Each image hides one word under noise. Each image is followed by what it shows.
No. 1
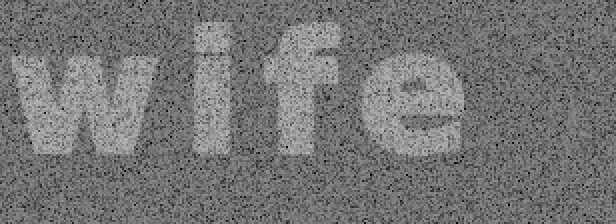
wife
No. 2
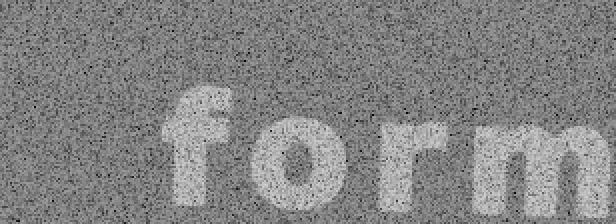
form
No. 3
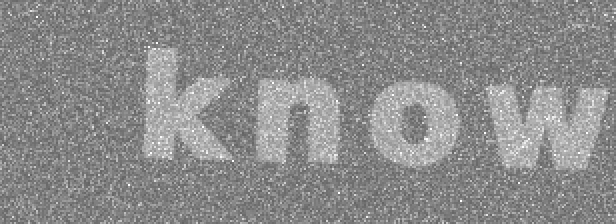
know
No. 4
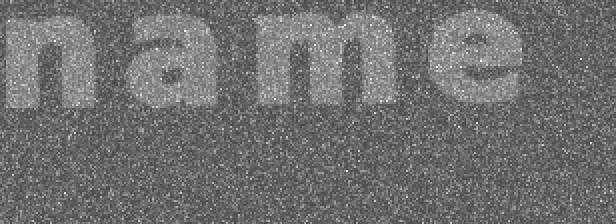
name
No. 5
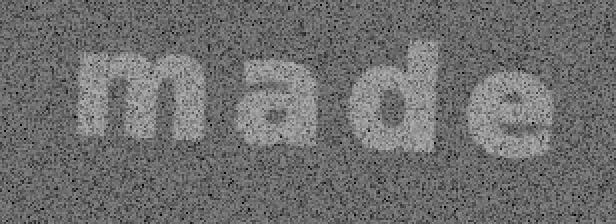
made
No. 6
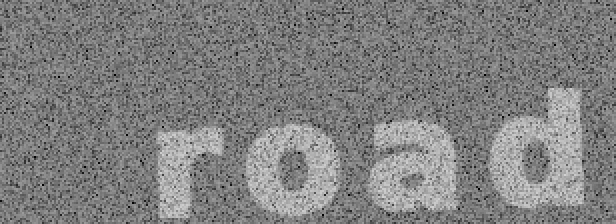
road
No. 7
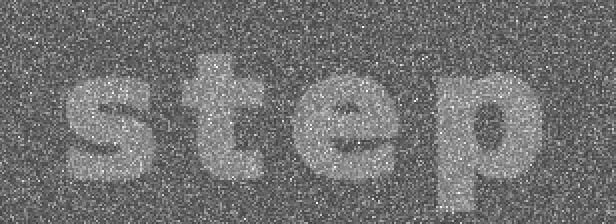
step
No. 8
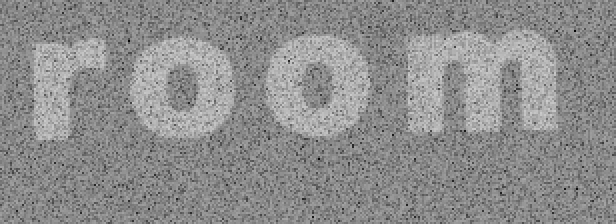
room
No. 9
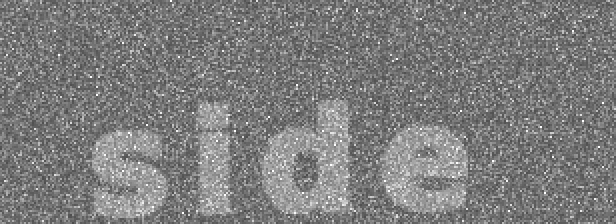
side
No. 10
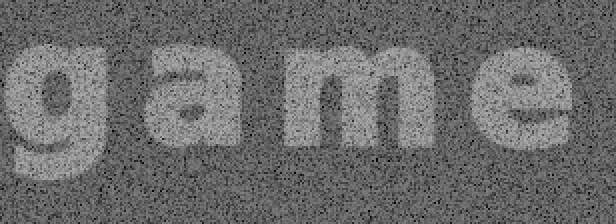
game
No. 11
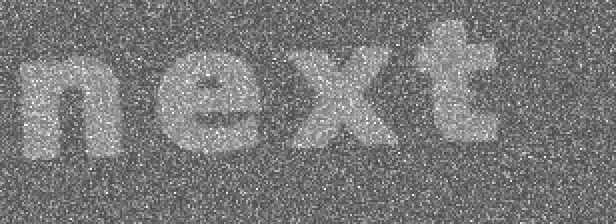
next
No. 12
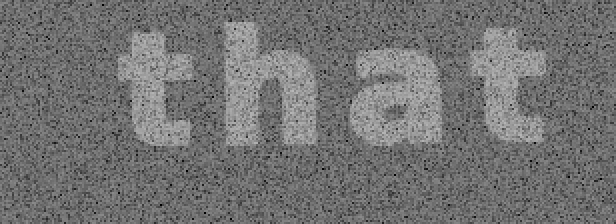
that
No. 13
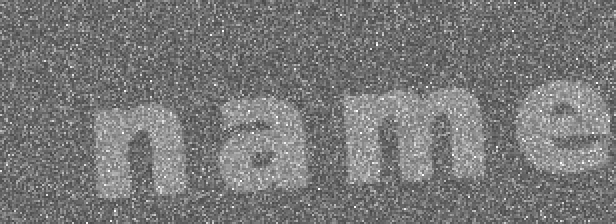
name
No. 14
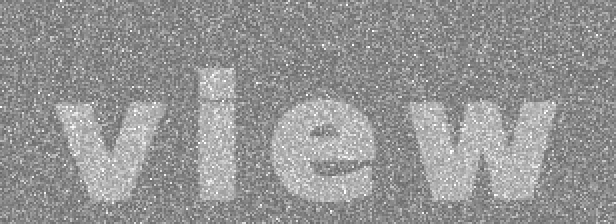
view
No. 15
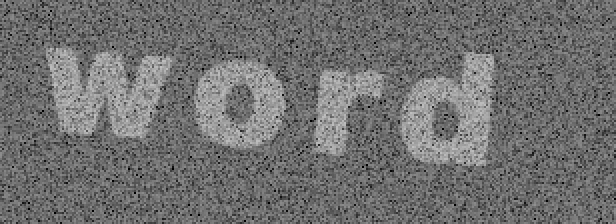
word
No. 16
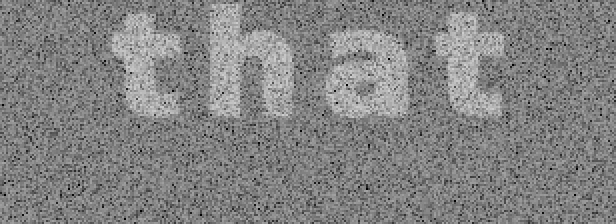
that
